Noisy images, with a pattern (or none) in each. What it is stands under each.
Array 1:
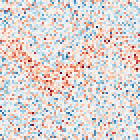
a wavy band
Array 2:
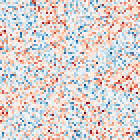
spokes from one point
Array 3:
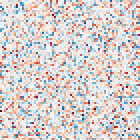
only noise
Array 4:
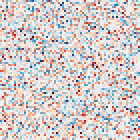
only noise
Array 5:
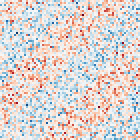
diagonal stripes
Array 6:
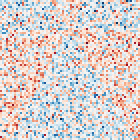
spokes from one point
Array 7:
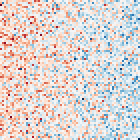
a smooth slope
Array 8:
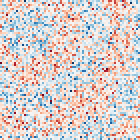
rings round one point
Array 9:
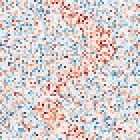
a wavy band
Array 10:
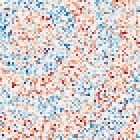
rings round one point
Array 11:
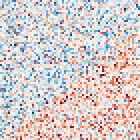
a sharp edge
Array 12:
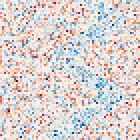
a wavy band
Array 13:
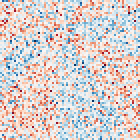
spokes from one point
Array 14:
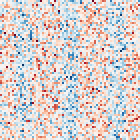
vertical stripes
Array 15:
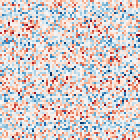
horizontal stripes
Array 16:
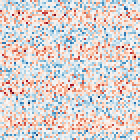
horizontal stripes
